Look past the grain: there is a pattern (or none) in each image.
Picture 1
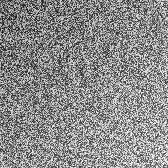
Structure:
a smooth slope
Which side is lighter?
bottom right
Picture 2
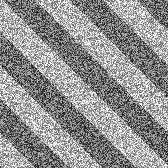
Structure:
diagonal stripes
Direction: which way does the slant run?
top left to bottom right
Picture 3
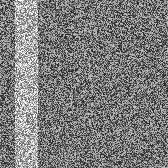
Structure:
one vertical stripe
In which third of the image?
left
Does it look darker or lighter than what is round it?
lighter
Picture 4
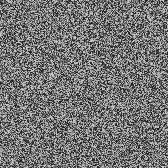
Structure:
only noise
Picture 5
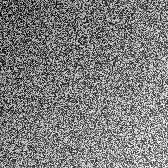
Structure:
a smooth slope
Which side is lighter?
bottom right
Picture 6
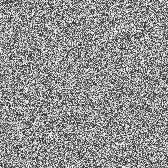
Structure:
only noise
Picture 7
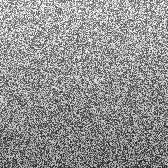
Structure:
a smooth slope
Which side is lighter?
top
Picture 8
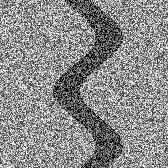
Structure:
a wavy band
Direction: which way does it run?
top to bottom
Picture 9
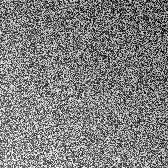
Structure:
a smooth slope
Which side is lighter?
bottom left
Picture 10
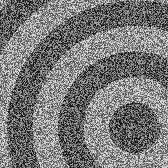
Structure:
rings round one point
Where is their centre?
bottom right
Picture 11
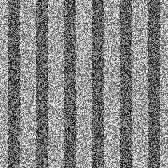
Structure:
vertical stripes
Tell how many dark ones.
6
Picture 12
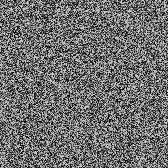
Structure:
only noise
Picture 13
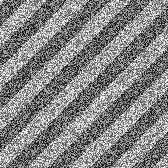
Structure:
diagonal stripes
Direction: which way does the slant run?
bottom left to top right
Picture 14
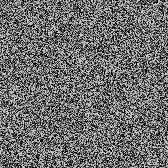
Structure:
only noise
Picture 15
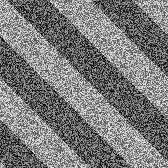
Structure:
diagonal stripes
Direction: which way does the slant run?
top left to bottom right
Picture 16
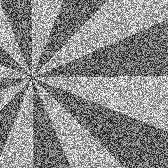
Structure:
spokes from one point
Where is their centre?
middle left
